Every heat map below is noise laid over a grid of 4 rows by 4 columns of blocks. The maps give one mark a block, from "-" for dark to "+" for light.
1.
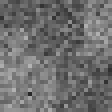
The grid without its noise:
---+
+--+
++--
++--
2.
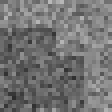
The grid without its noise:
++++
--++
---+
---+
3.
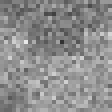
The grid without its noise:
----
+--+
++++
-+++
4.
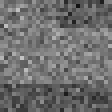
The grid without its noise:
++--
++++
++++
----
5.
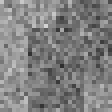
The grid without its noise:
++--
+---
+---
+--+
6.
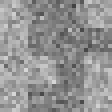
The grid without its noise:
+--+
+---
++-+
+--+
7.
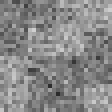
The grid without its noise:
--++
-++-
+---
+--+
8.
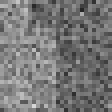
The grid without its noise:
+---
++--
++--
++--
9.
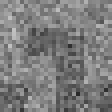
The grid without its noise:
++++
+--+
++-+
-+--
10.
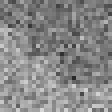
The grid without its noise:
----
+---
++--
++++
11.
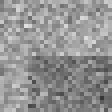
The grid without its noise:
++++
++++
+---
+---
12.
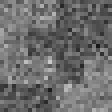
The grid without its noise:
++--
+---
++-+
--++
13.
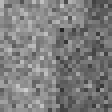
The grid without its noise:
+++-
++--
++--
++--
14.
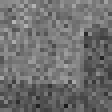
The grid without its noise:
++++
+++-
+++-
----
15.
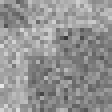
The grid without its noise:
-+++
++--
+---
+---
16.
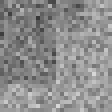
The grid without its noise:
---+
--++
--++
++++
